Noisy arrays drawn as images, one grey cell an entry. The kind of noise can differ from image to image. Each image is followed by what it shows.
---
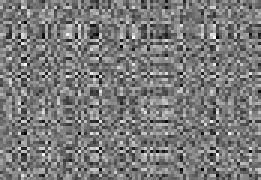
low rank plus noise
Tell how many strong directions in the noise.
one
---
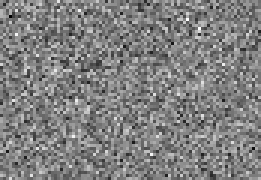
independent entries
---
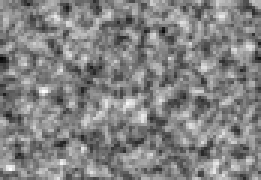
blotchy
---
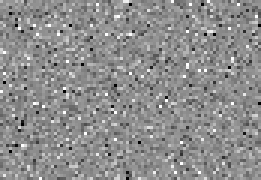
heavy tails
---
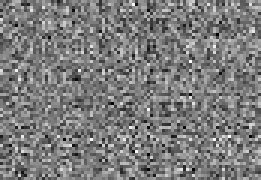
low rank plus noise
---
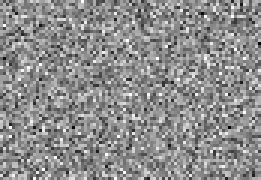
independent entries
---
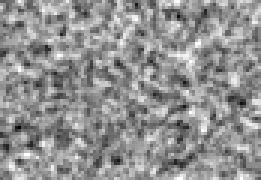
blotchy
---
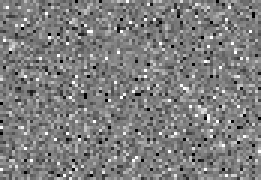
heavy tails
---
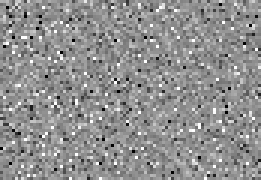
heavy tails
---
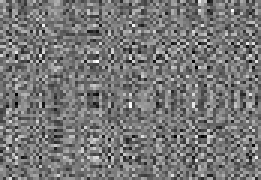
low rank plus noise
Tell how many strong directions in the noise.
two
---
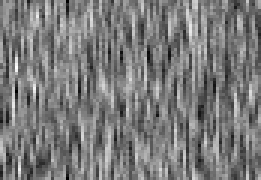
streaked along the columns
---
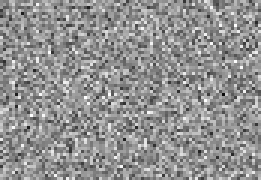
independent entries
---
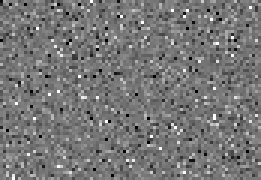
heavy tails
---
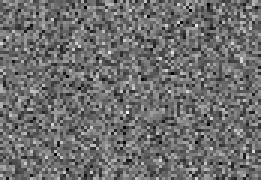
independent entries
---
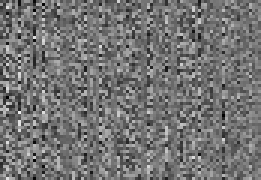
columns of uneven size
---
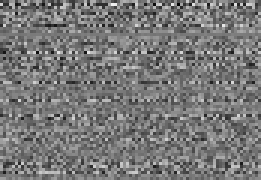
rows of uneven size
